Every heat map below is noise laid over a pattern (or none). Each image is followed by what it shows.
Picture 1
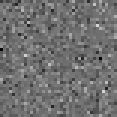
only noise
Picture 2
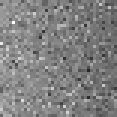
a smooth slope
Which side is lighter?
left
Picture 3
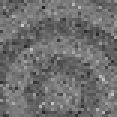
rings round one point
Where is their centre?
bottom middle
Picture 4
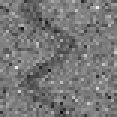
a wavy band
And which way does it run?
top to bottom
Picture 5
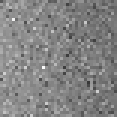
a smooth slope
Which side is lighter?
left
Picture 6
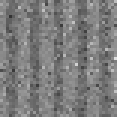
vertical stripes
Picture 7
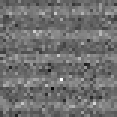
horizontal stripes
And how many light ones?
5
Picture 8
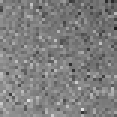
a smooth slope
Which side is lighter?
bottom left
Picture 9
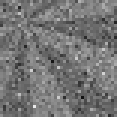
spokes from one point
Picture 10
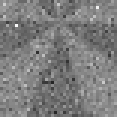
spokes from one point
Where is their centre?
top middle
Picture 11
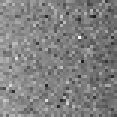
a smooth slope
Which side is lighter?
left
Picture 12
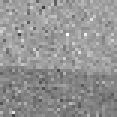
a sharp edge
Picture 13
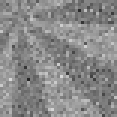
spokes from one point
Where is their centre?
top left
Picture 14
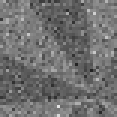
spokes from one point
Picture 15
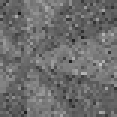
spokes from one point
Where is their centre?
middle left
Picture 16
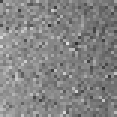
a smooth slope
